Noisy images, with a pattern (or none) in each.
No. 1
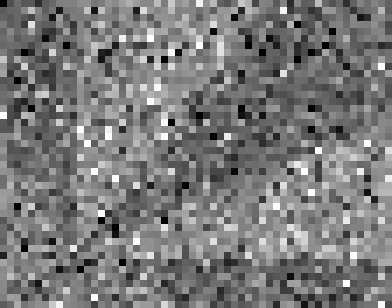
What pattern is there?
spokes from one point
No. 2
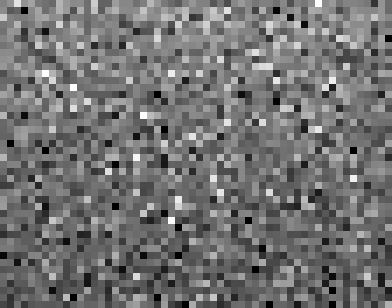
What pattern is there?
a smooth slope
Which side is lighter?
top
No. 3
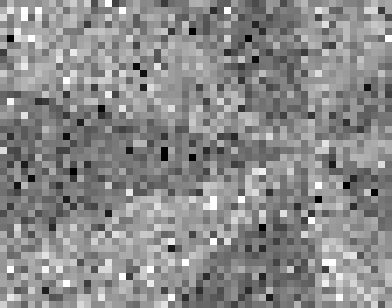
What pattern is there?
spokes from one point
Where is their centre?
middle right
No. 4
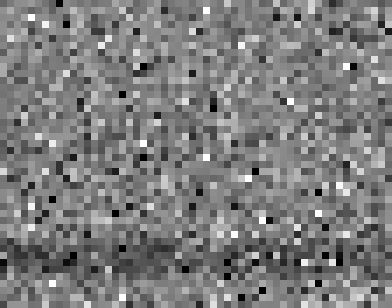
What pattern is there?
one horizontal stripe
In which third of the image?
bottom
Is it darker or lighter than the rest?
darker
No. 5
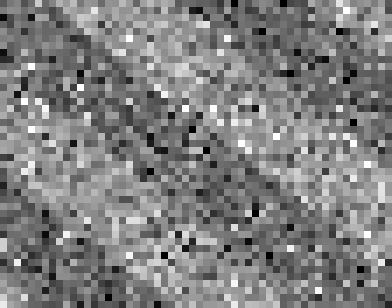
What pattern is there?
diagonal stripes
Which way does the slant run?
top left to bottom right
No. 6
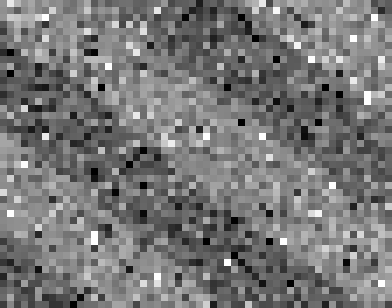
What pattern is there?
diagonal stripes
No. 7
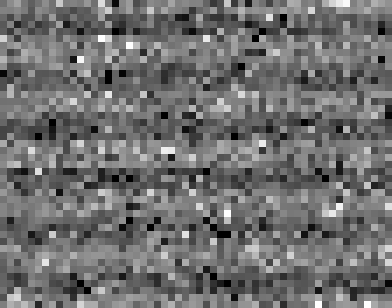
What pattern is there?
horizontal stripes
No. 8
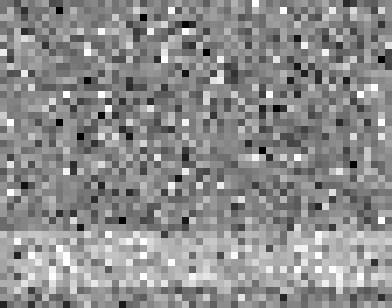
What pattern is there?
one horizontal stripe
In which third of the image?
bottom
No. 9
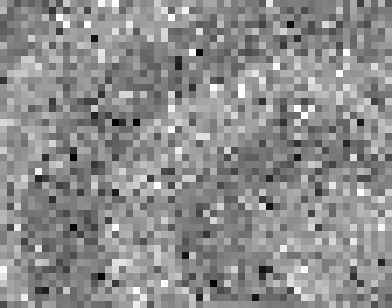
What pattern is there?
rings round one point
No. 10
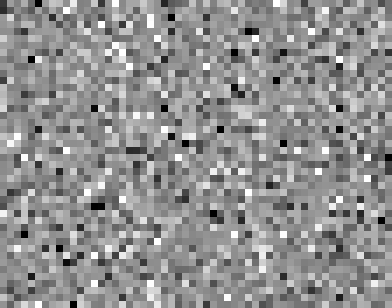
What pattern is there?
only noise
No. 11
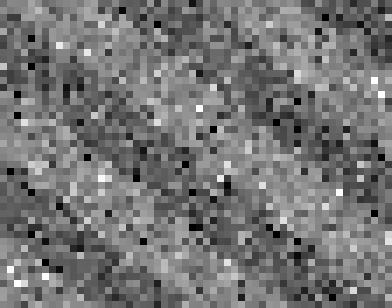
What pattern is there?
diagonal stripes
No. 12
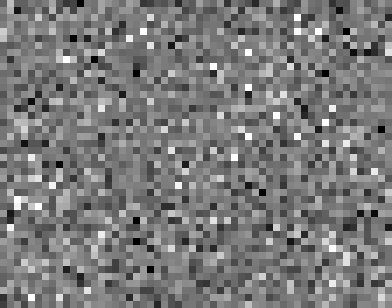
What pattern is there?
only noise
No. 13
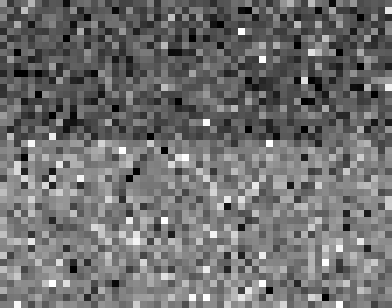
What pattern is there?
a sharp edge
